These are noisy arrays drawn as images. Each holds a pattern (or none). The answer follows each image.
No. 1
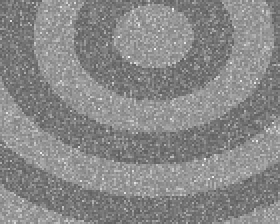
rings round one point
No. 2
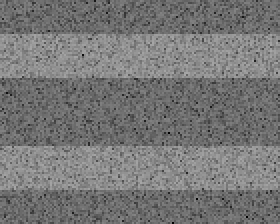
horizontal stripes
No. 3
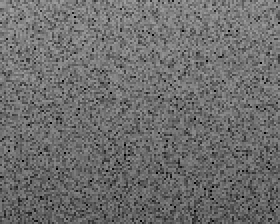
a smooth slope
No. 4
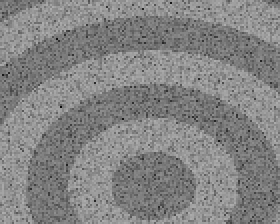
rings round one point
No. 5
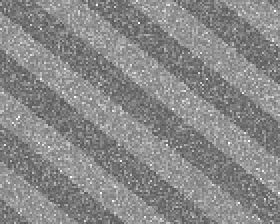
diagonal stripes
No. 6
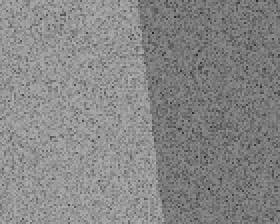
a sharp edge
